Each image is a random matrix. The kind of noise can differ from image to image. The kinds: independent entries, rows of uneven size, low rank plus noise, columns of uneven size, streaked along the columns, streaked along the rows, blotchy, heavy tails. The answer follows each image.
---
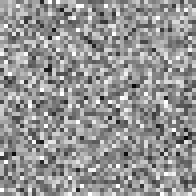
independent entries
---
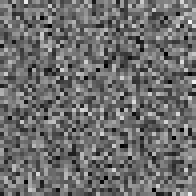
independent entries
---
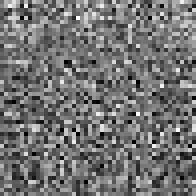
low rank plus noise
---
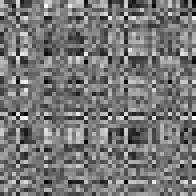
low rank plus noise
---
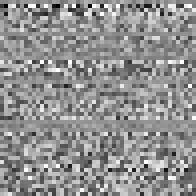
rows of uneven size
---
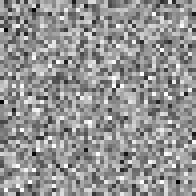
independent entries
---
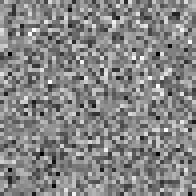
independent entries
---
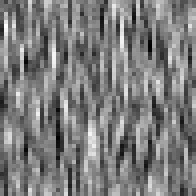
streaked along the columns
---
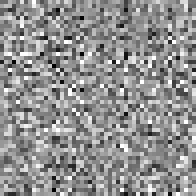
low rank plus noise
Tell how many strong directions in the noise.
five to eight
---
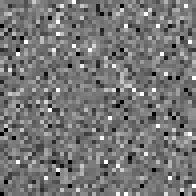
heavy tails
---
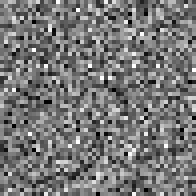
independent entries
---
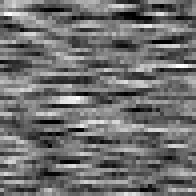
streaked along the rows
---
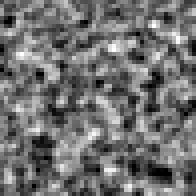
blotchy
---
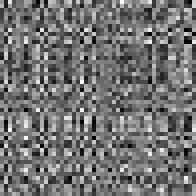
low rank plus noise
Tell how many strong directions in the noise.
one
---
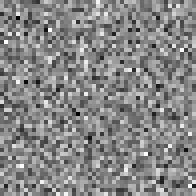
independent entries
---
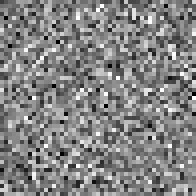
independent entries
